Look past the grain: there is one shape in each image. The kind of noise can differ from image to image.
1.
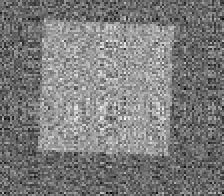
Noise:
low rank plus noise
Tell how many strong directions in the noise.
two
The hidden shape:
square
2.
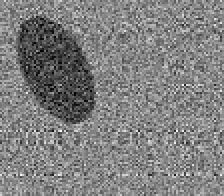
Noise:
low rank plus noise
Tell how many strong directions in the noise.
one
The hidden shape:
ellipse
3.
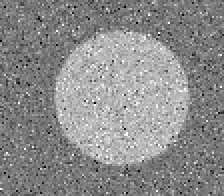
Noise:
heavy tails
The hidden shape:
disc
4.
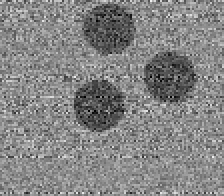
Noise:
rows of uneven size
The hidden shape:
three dots
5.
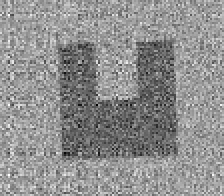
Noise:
low rank plus noise
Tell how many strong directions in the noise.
one
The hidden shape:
square with a notch
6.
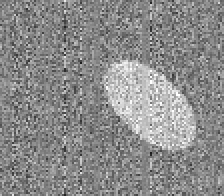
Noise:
columns of uneven size
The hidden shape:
ellipse
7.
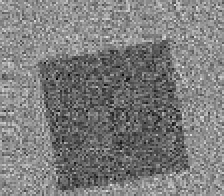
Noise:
low rank plus noise
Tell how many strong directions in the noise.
three or four
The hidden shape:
square
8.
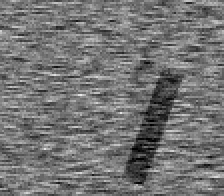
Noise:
streaked along the rows
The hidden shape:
bar
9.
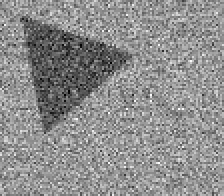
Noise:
low rank plus noise
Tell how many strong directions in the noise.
five to eight
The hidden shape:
triangle
